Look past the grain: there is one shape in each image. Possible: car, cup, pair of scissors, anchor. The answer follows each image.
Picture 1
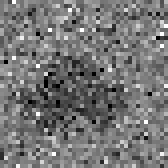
car
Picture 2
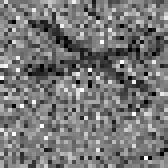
pair of scissors
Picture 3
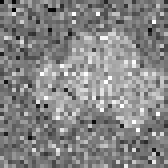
car
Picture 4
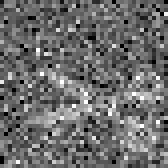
pair of scissors
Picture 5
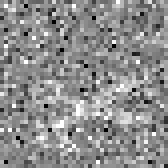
pair of scissors
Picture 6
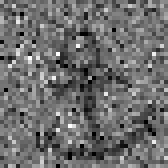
anchor
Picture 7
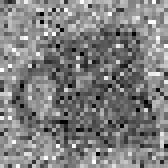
cup
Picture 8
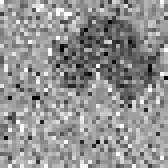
car
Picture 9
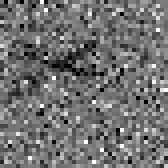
pair of scissors
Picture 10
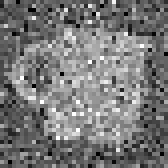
cup
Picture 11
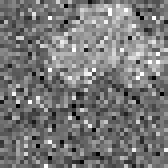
car
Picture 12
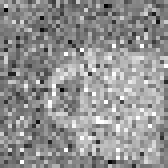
cup
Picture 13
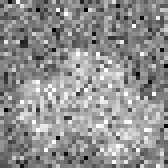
car
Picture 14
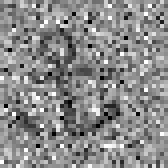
anchor
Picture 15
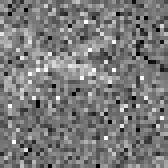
pair of scissors
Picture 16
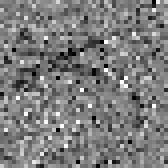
pair of scissors
